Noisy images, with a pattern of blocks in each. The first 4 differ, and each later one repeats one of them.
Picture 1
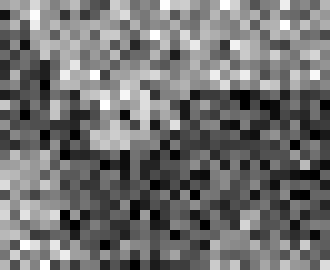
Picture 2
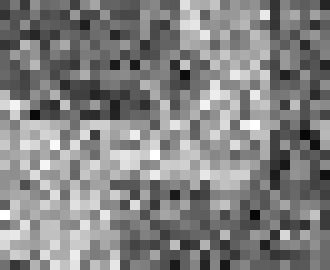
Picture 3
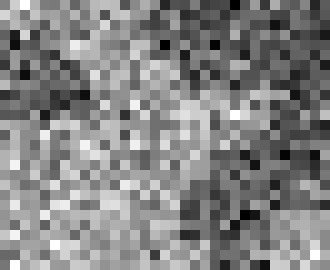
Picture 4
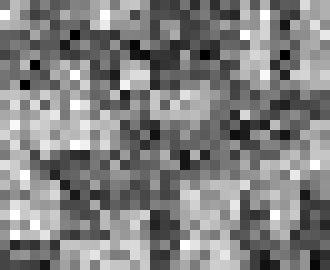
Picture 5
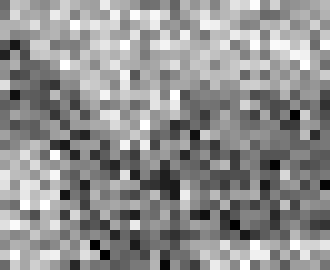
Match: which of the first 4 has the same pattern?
1
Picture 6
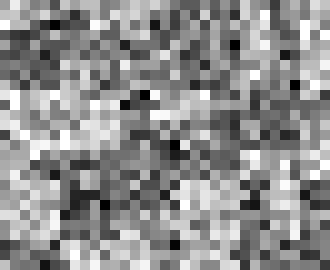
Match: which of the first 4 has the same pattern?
4
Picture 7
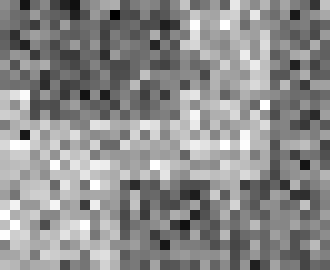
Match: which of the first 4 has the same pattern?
2
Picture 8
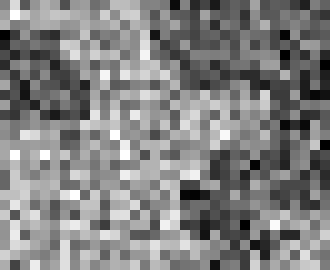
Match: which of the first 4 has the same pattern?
3
